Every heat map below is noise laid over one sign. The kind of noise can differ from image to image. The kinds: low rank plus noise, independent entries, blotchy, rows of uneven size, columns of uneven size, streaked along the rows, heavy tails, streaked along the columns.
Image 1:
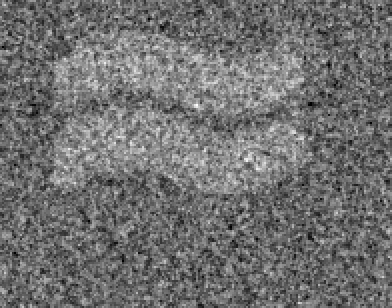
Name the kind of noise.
blotchy
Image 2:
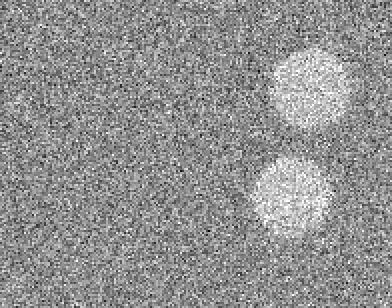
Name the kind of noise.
independent entries
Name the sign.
colon
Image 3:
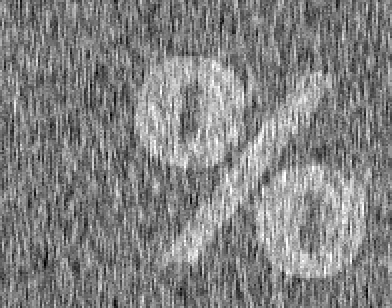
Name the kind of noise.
streaked along the columns
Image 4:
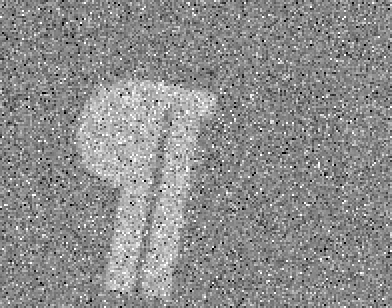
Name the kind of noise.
heavy tails
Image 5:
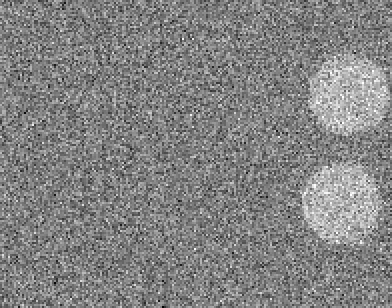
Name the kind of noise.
independent entries
